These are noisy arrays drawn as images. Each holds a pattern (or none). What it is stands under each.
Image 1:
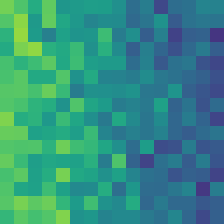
a smooth slope
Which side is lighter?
left
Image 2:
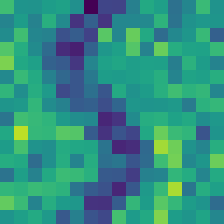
a wavy band
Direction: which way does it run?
top to bottom
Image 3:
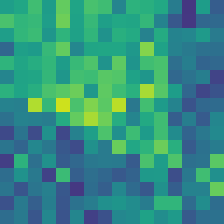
spokes from one point
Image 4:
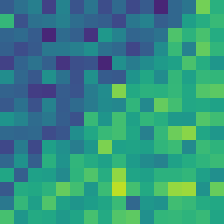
a sharp edge
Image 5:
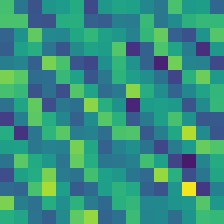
diagonal stripes
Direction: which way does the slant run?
top left to bottom right
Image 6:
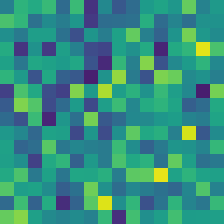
only noise
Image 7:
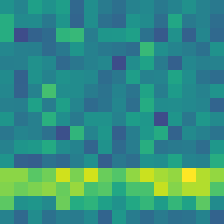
one horizontal stripe
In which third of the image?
bottom
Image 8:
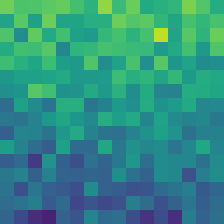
a smooth slope
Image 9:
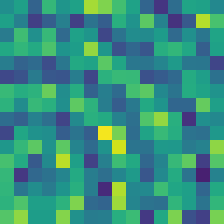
rings round one point
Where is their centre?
bottom left
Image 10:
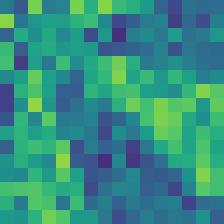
spokes from one point
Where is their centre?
top left
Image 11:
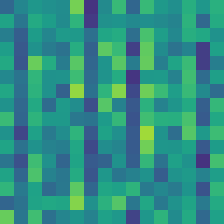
vertical stripes
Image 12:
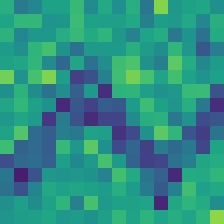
a wavy band
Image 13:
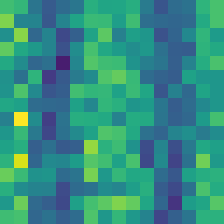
vertical stripes
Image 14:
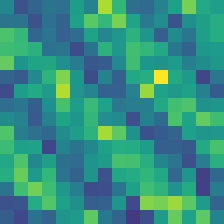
diagonal stripes
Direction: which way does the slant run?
top left to bottom right
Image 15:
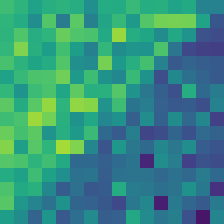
a sharp edge
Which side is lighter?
top left
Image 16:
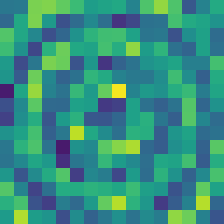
rings round one point
